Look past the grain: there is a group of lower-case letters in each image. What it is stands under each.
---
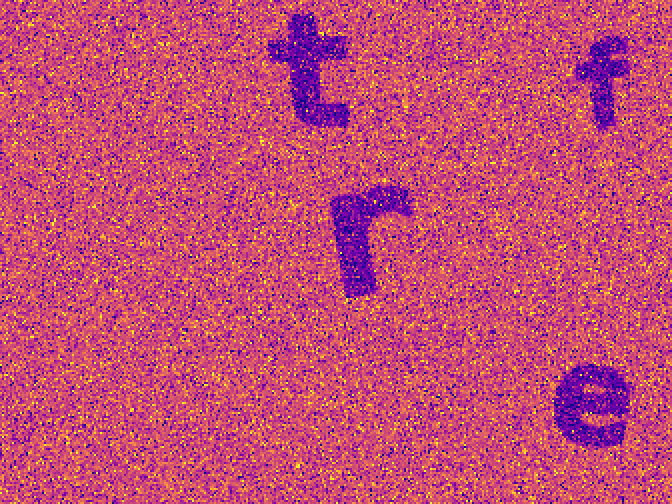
top middle: t; top right: f; centre: r; bottom right: e
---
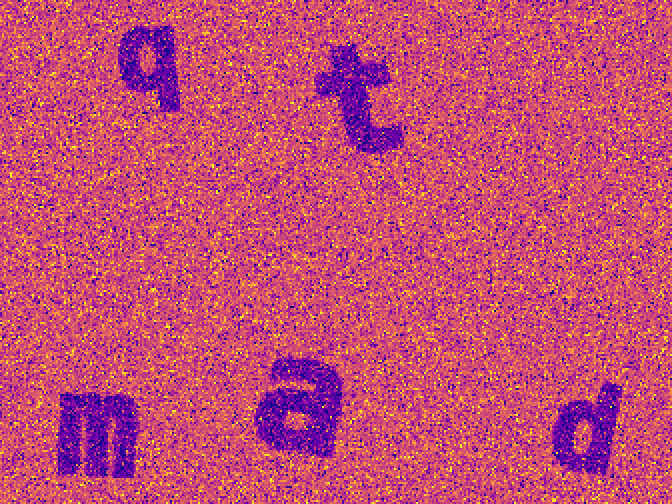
top left: q; top middle: t; bottom left: m; bottom middle: a; bottom right: d
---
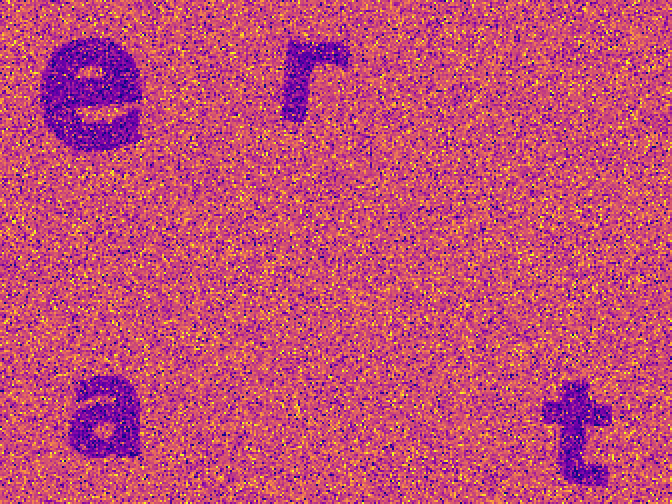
top left: e; top middle: r; bottom left: a; bottom right: t
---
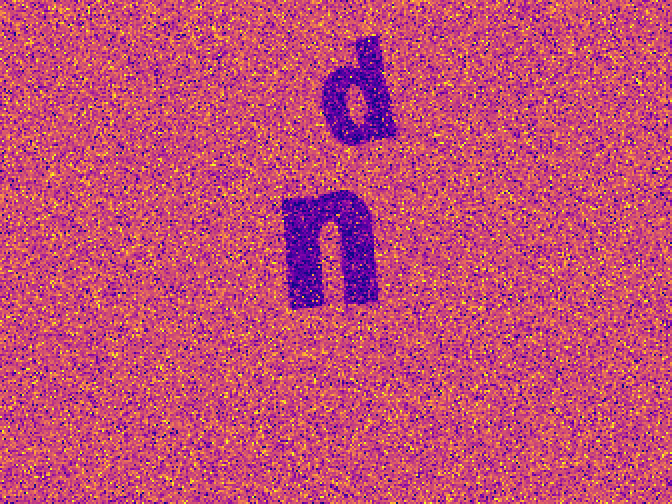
top middle: d; centre: n
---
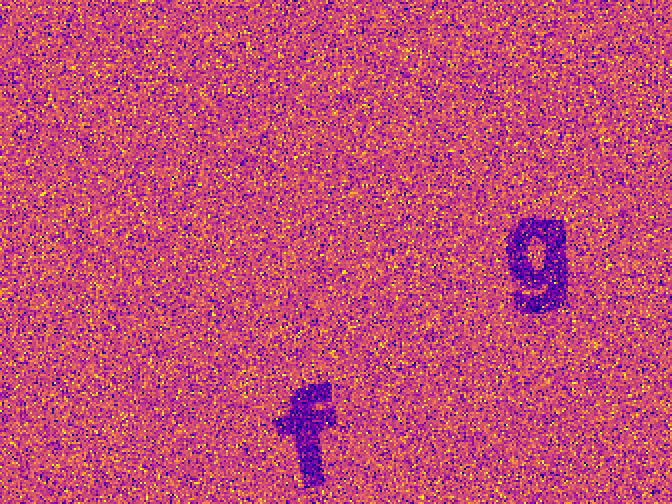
middle right: g; bottom middle: f
